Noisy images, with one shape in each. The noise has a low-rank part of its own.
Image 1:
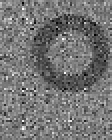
dark ring
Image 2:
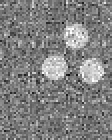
light three dots
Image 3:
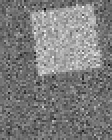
light square
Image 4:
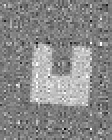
light square with a notch
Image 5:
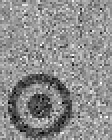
dark bullseye
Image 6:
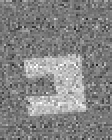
light square with a notch
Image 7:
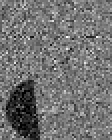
dark half disc, bottom left
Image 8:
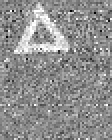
light triangle frame
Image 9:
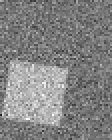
light square
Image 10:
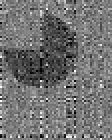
dark disc with a wedge cut out
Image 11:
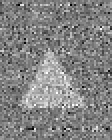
light triangle
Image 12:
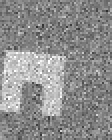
light square with a notch
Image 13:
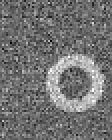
light ring
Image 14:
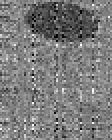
dark ellipse
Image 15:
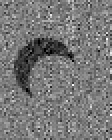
dark crescent
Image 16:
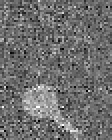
light lollipop
